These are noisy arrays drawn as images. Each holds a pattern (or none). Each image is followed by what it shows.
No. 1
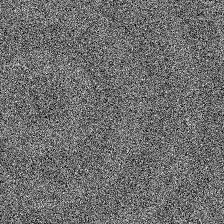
rings round one point
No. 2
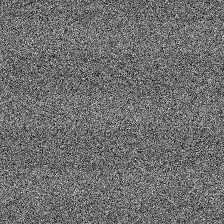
horizontal stripes
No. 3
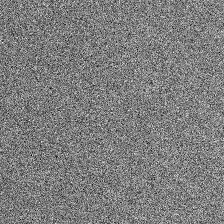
a smooth slope
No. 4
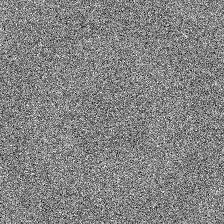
rings round one point
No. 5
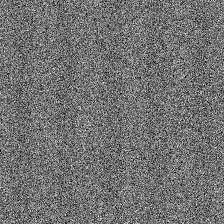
vertical stripes
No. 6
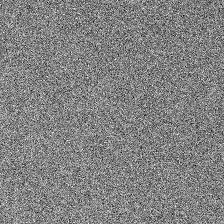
a smooth slope
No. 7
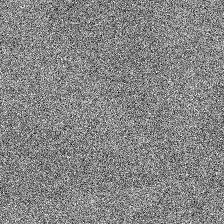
spokes from one point
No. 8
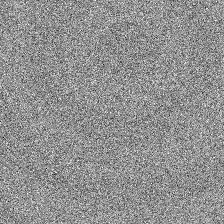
rings round one point
